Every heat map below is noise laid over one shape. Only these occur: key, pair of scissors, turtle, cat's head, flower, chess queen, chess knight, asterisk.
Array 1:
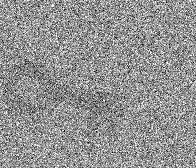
key
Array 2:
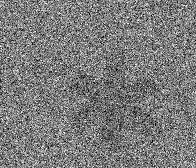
asterisk
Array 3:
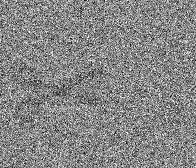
pair of scissors
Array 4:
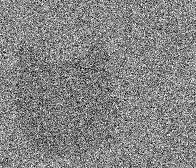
cat's head
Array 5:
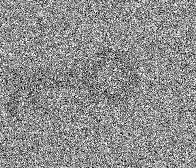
key
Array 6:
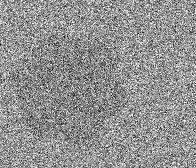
flower
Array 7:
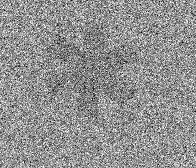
asterisk
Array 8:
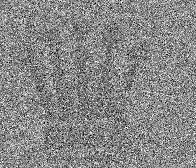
chess queen
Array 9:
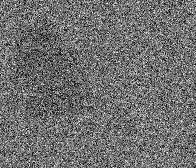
chess knight
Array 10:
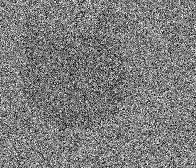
cat's head
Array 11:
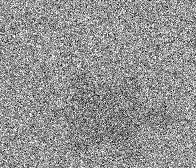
turtle
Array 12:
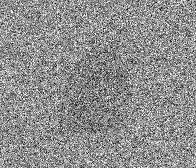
chess knight
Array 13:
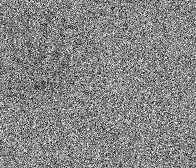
chess queen
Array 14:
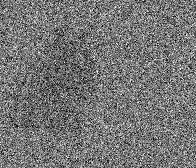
chess knight
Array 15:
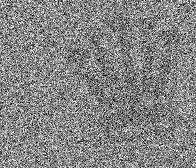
chess queen
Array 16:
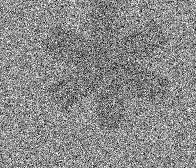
asterisk
